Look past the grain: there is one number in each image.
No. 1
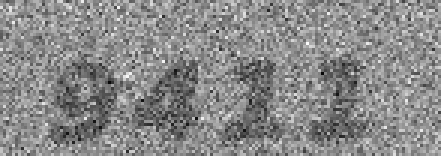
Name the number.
9411
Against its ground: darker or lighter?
darker
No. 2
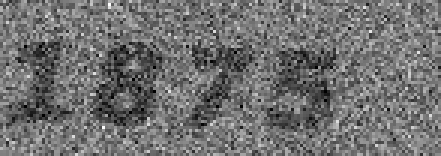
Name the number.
1875
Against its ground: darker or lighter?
darker
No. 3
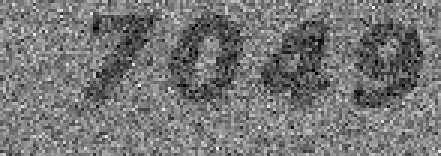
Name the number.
7049
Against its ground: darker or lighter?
darker
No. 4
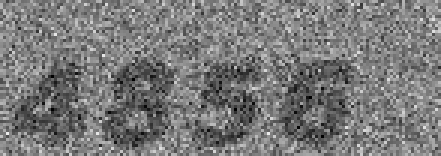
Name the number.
4856
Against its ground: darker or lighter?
darker
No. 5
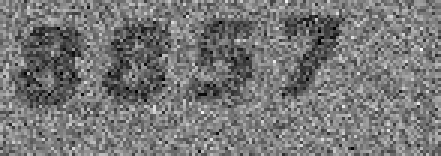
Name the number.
8857
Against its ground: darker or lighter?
darker
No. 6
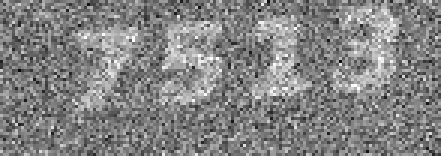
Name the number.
7513
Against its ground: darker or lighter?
lighter
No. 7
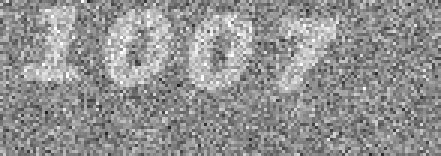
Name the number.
1007
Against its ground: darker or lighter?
lighter
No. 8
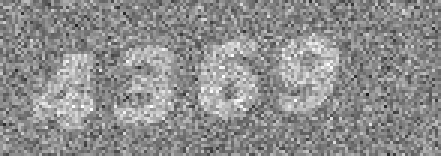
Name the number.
4369
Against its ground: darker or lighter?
lighter
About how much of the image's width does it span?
two thirds
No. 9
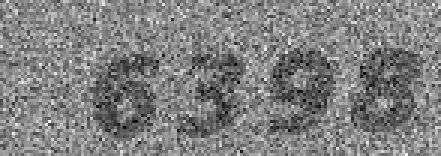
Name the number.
6398
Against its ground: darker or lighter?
darker
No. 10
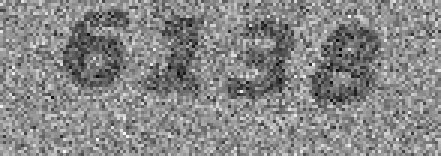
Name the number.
6138
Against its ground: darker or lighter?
darker
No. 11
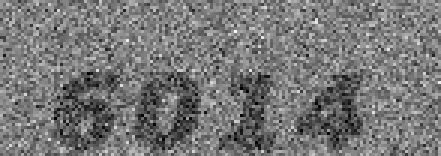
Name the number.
6014
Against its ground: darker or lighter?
darker
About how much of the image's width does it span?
two thirds
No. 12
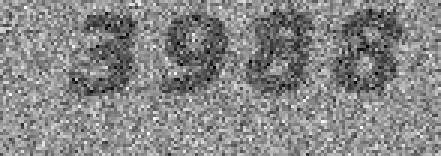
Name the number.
3988
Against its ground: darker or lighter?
darker
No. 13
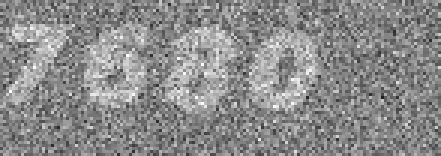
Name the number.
7680
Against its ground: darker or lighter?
lighter
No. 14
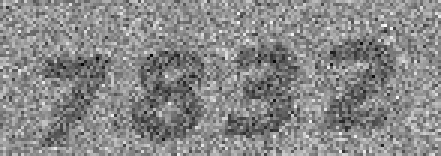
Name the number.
7832
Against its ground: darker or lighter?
darker
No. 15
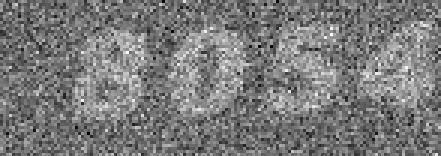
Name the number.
8054
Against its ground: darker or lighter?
lighter
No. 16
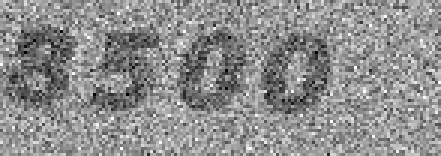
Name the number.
8500
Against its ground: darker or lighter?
darker
